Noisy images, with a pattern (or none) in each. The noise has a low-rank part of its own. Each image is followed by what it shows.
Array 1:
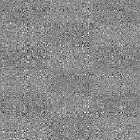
a checkerboard
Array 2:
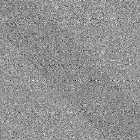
a diagonal band
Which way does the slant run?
top left to bottom right
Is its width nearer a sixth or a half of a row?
a half
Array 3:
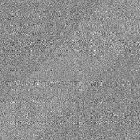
a diagonal band
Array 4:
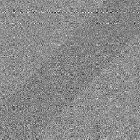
a diagonal band
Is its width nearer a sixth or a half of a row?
a half
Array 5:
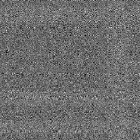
bands of rows crossing bands of columns
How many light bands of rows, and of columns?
3 and 1
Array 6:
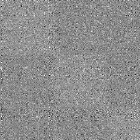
blocks along the diagonal
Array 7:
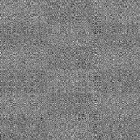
a checkerboard
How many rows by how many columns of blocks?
6 by 3
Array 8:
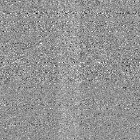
one band of columns
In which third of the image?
middle
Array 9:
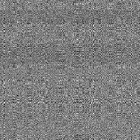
bands of rows
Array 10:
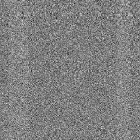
bands of columns
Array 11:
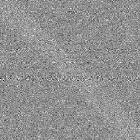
a diagonal band
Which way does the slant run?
top left to bottom right
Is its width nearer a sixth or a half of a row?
a sixth
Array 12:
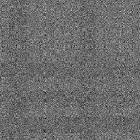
bands of rows crossing bands of columns
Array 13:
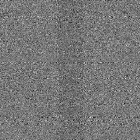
one band of columns
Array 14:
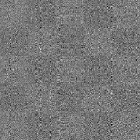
a checkerboard
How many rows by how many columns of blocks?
5 by 5
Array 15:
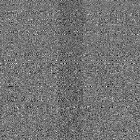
one band of columns
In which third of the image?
middle
